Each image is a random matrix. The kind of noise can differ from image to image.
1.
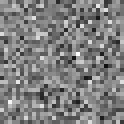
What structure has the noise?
independent entries
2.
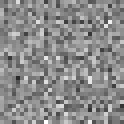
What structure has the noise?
low rank plus noise
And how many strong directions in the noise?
two
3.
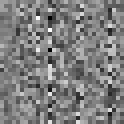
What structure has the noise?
columns of uneven size
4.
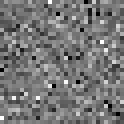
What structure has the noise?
heavy tails
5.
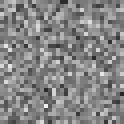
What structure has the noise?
independent entries
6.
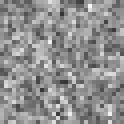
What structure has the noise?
blotchy
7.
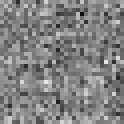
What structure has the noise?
low rank plus noise
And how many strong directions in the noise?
five to eight
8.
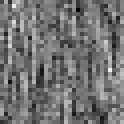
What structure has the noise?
streaked along the columns
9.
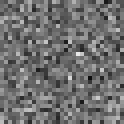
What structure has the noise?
low rank plus noise
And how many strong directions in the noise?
five to eight
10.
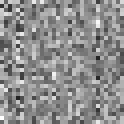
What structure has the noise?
columns of uneven size
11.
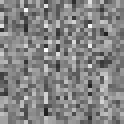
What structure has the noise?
columns of uneven size
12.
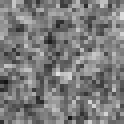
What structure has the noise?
blotchy
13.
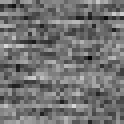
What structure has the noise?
streaked along the rows
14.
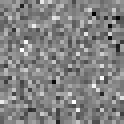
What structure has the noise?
heavy tails
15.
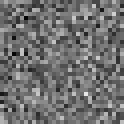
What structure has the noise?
low rank plus noise
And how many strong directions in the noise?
five to eight
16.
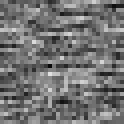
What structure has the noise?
streaked along the rows
